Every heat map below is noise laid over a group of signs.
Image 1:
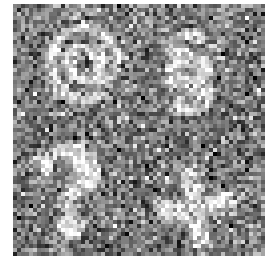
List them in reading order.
top left: at sign; top right: section sign; bottom left: question mark; bottom right: plus sign
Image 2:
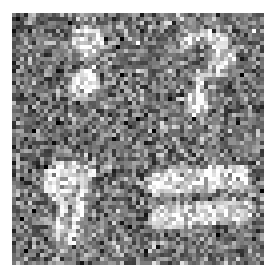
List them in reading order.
top left: colon; top right: question mark; bottom left: pilcrow; bottom right: equals sign
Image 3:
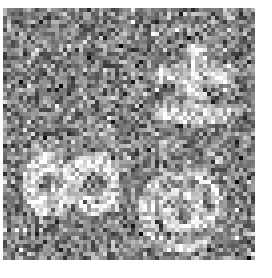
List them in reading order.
top right: plus-minus sign; bottom left: infinity sign; bottom right: at sign
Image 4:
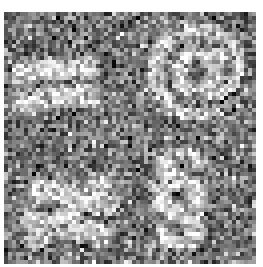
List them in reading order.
top left: equals sign; top right: at sign; bottom left: not-equal sign; bottom right: section sign
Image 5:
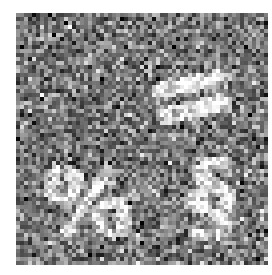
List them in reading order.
top right: equals sign; bottom left: percent sign; bottom right: section sign
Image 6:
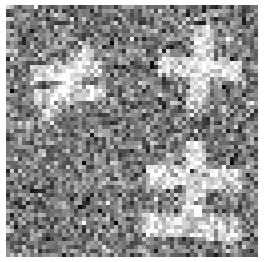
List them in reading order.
top left: not-equal sign; top right: plus sign; bottom right: plus-minus sign
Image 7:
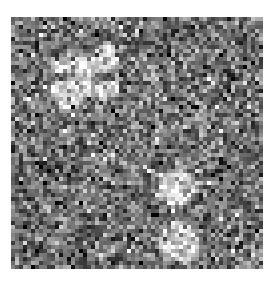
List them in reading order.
top left: not-equal sign; bottom right: colon
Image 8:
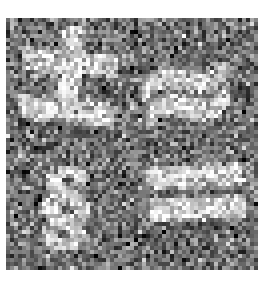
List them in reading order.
top left: plus-minus sign; top right: approximately sign; bottom left: section sign; bottom right: equals sign
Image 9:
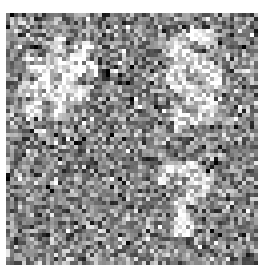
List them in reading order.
top left: hash sign; top right: section sign; bottom right: question mark
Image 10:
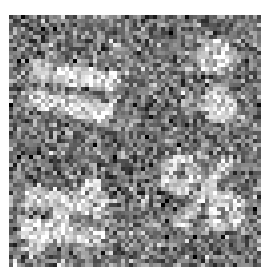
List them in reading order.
top left: equals sign; top right: colon; bottom left: not-equal sign; bottom right: percent sign
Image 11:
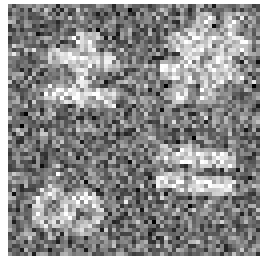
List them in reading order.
top left: plus-minus sign; top right: hash sign; bottom left: infinity sign; bottom right: equals sign
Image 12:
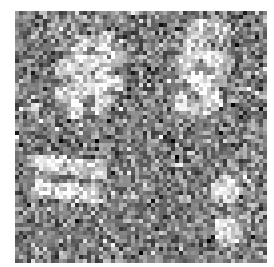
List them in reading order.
top left: hash sign; top right: section sign; bottom left: equals sign; bottom right: colon
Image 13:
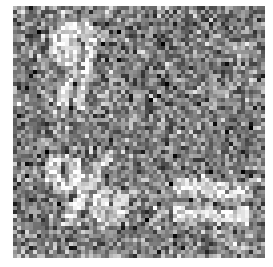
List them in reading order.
top left: pilcrow; bottom left: percent sign; bottom right: equals sign
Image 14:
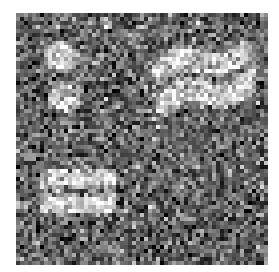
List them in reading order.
top left: colon; top right: approximately sign; bottom left: equals sign
